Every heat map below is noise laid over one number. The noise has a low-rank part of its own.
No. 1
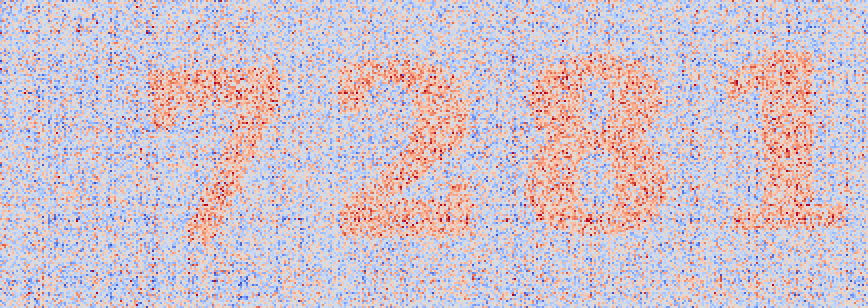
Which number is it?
7281
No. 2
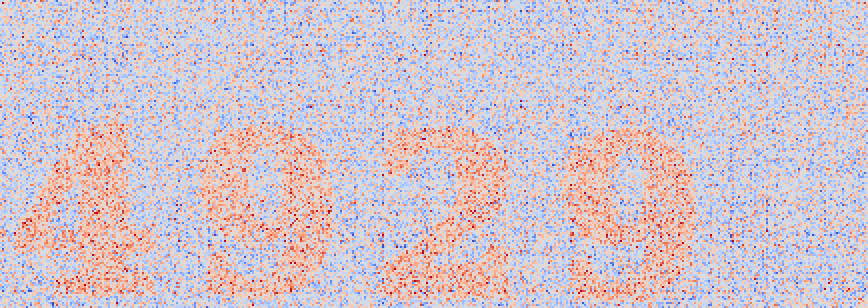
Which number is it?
4929
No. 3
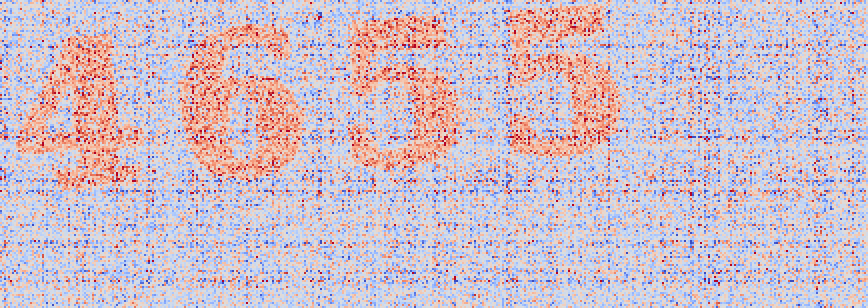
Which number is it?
4655
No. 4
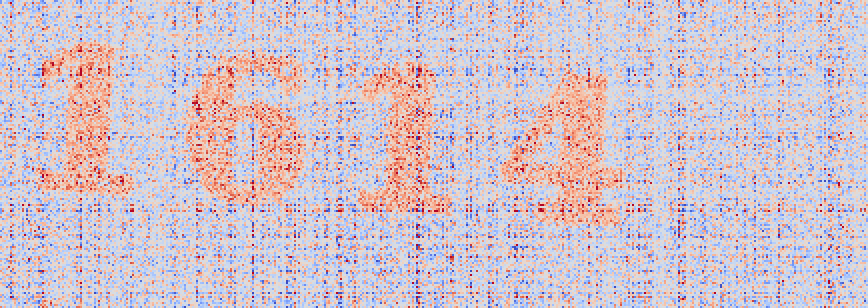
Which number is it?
1614
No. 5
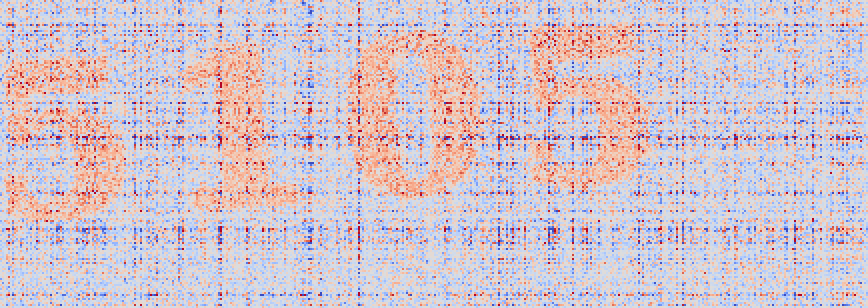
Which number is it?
5105
